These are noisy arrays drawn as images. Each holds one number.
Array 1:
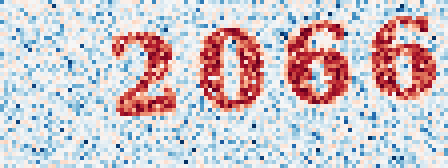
2066
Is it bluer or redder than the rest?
redder
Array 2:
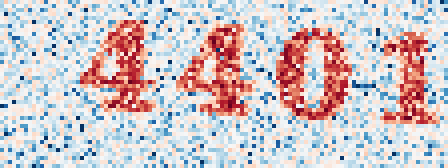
4401
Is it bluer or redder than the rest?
redder
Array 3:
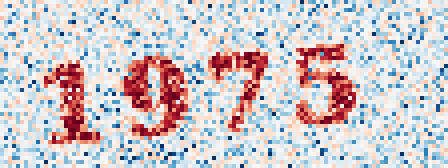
1975
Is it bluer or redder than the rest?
redder
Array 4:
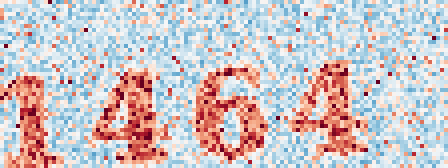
1464
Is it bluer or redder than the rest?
redder
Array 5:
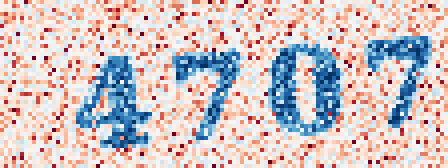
4707
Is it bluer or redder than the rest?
bluer
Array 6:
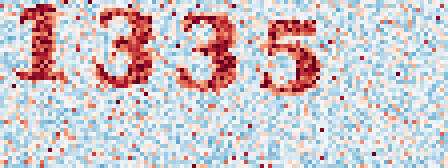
1335
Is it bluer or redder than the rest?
redder
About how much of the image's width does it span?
two thirds
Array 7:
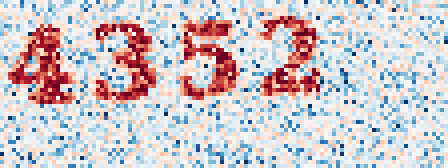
4352
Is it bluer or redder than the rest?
redder
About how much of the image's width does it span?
two thirds
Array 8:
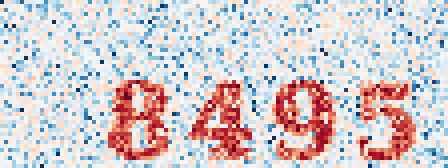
8495
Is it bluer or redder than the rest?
redder
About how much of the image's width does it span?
two thirds
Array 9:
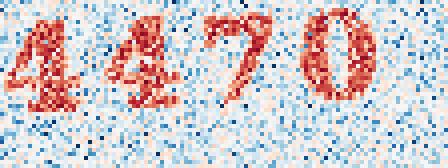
4470
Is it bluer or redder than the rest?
redder
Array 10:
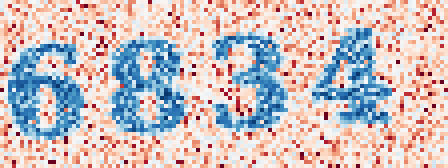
6834
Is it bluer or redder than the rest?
bluer
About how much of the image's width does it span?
nearly all
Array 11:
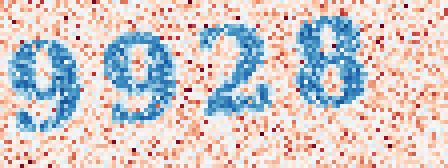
9928
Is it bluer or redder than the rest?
bluer
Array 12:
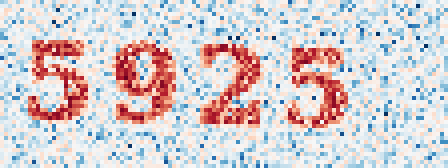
5925
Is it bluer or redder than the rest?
redder
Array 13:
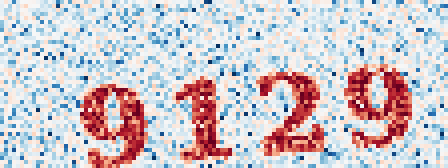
9129
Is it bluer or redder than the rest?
redder
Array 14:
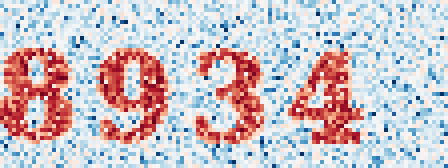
8934
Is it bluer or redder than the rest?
redder
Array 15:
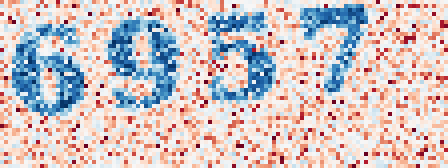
6957
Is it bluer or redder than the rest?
bluer
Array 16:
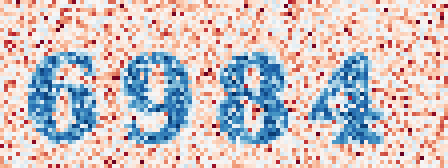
6984
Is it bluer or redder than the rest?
bluer
